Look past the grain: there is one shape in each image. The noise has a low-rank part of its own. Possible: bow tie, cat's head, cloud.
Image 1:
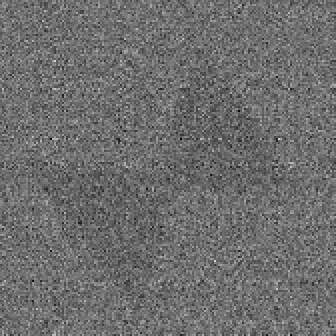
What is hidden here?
dark bow tie
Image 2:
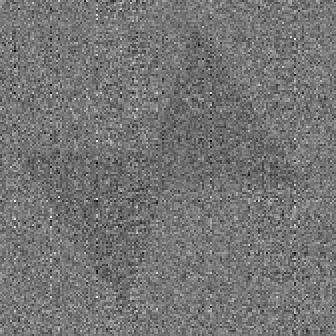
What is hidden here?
dark bow tie
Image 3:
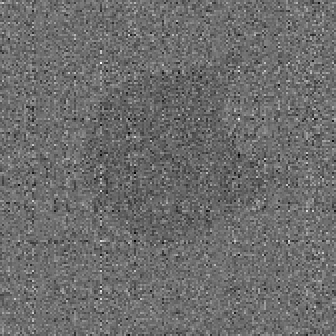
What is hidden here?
dark cat's head
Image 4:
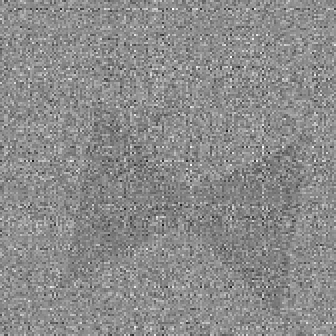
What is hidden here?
dark bow tie
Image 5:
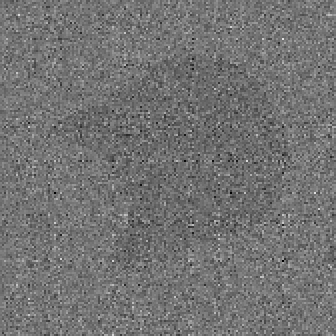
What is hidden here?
dark cat's head
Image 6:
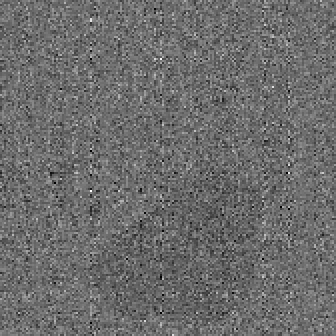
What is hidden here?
dark cloud
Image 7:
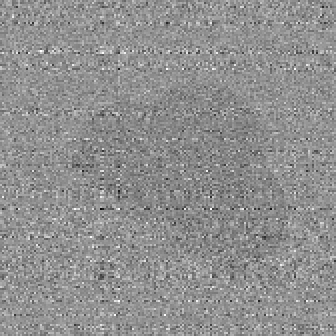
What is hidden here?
dark cloud
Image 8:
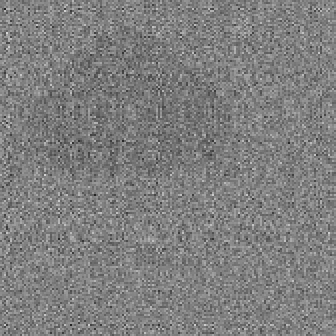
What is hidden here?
dark cloud
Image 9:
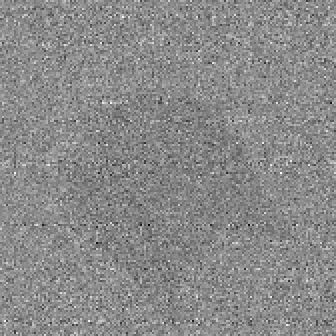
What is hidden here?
dark cat's head
